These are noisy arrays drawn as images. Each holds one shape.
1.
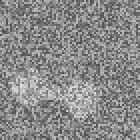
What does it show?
light dumbbell
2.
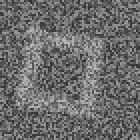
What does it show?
light square frame
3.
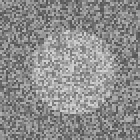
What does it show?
light disc
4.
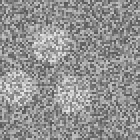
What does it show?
light three dots
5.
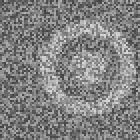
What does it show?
light bullseye
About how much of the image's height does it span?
two thirds
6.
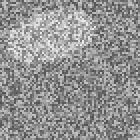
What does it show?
light ellipse
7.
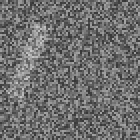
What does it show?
light bar
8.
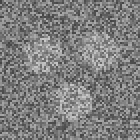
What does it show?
light three dots
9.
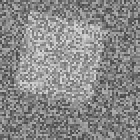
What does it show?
light square
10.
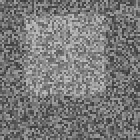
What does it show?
light square
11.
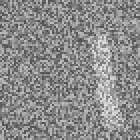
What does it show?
light bar
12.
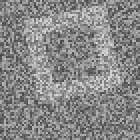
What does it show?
light square frame
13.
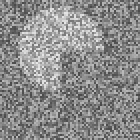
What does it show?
light disc with a wedge cut out
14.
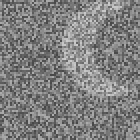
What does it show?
light crescent
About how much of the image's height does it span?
two thirds
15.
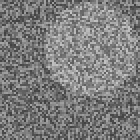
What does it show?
light disc
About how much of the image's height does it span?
two thirds
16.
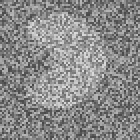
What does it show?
light disc with a wedge cut out
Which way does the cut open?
left
